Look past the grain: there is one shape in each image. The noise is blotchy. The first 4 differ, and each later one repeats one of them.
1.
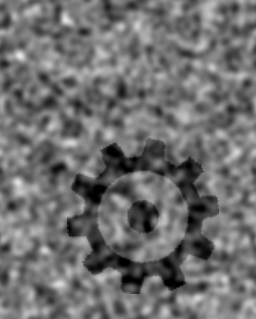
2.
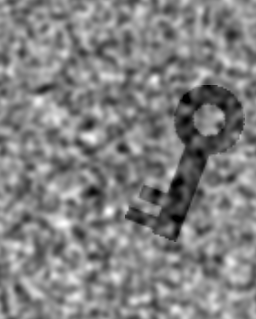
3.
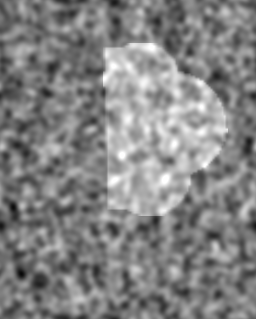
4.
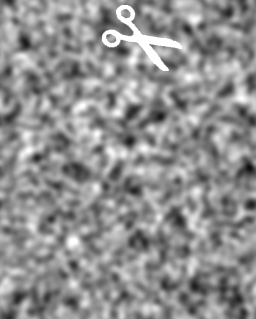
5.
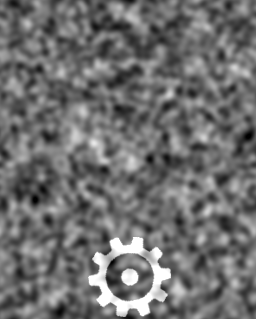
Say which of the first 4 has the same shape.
1
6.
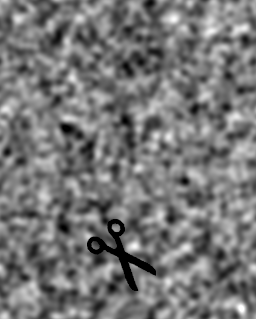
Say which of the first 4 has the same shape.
4
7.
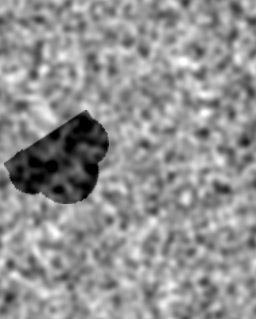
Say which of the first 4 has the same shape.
3
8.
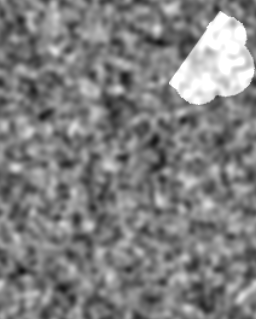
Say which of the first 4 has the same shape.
3
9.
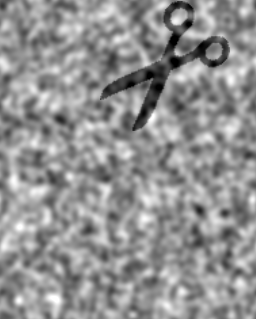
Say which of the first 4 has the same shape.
4
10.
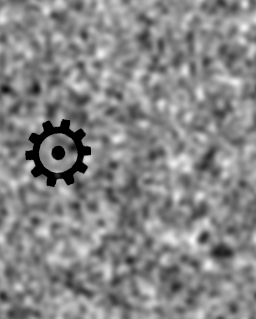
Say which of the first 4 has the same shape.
1
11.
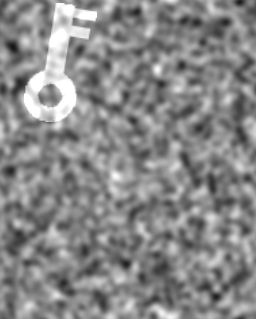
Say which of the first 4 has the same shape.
2
